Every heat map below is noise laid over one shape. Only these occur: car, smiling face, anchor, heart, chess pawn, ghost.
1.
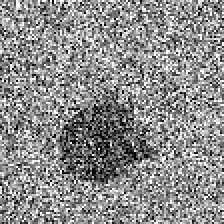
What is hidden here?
dark ghost
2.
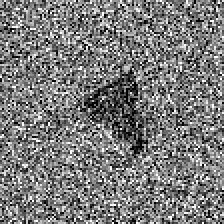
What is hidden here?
dark chess pawn, centre
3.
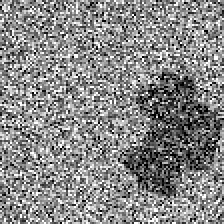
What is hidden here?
dark car
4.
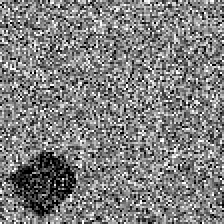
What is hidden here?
dark ghost, bottom left
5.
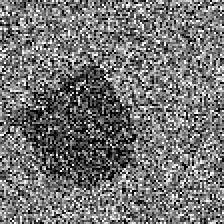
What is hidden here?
dark ghost
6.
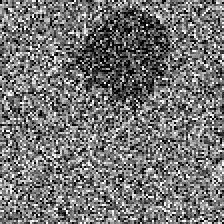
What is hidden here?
dark ghost
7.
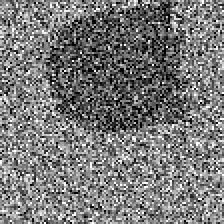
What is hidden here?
dark ghost
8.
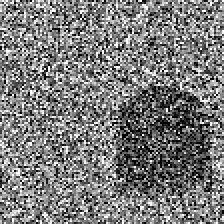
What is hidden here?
dark ghost
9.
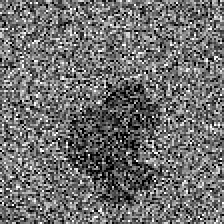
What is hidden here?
dark car
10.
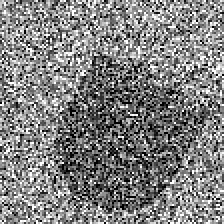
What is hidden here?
dark ghost
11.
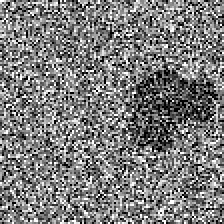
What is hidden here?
dark car, middle right
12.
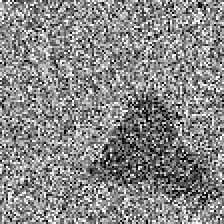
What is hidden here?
dark chess pawn
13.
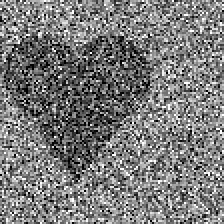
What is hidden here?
dark heart
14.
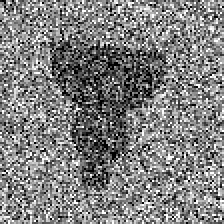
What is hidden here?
dark chess pawn
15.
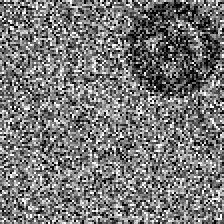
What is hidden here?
dark smiling face, top right
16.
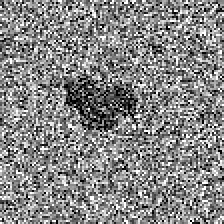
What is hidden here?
dark car, centre
